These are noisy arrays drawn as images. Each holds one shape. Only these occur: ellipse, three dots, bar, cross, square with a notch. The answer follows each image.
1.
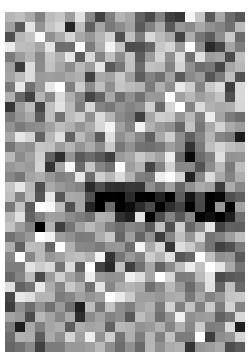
bar
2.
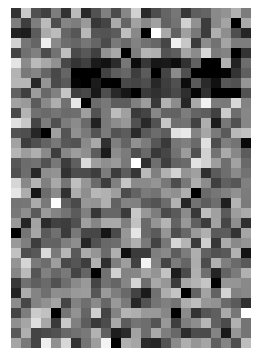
bar
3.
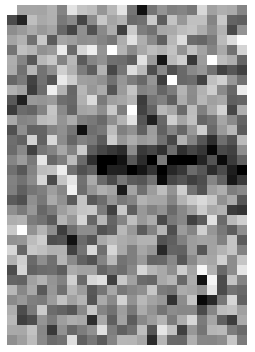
bar
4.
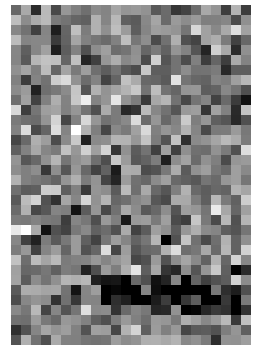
bar
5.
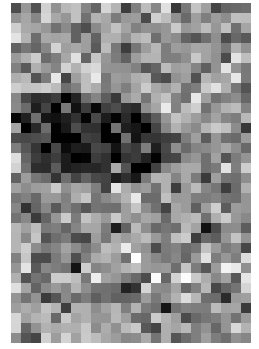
ellipse
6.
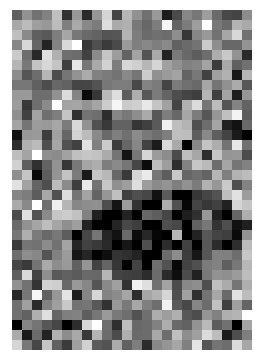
ellipse
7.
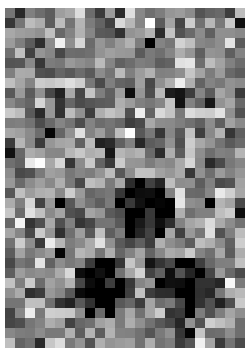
three dots
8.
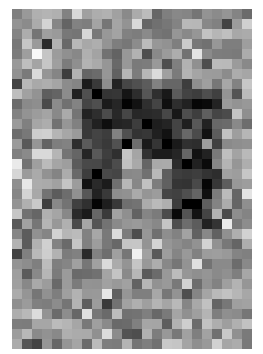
square with a notch
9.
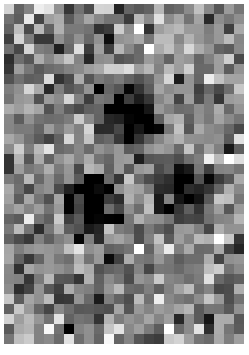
three dots
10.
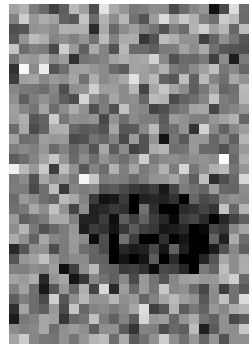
ellipse
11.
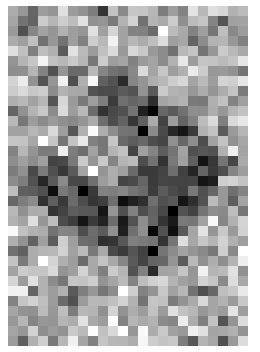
square with a notch
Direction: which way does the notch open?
up and left
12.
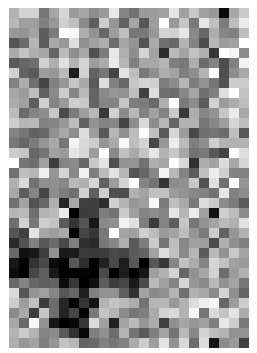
cross
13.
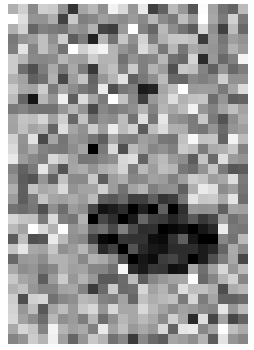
ellipse
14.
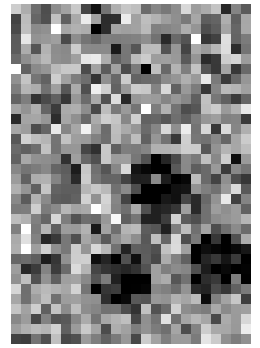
three dots
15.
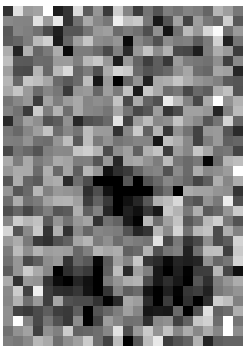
three dots
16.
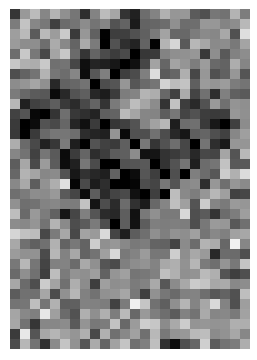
square with a notch
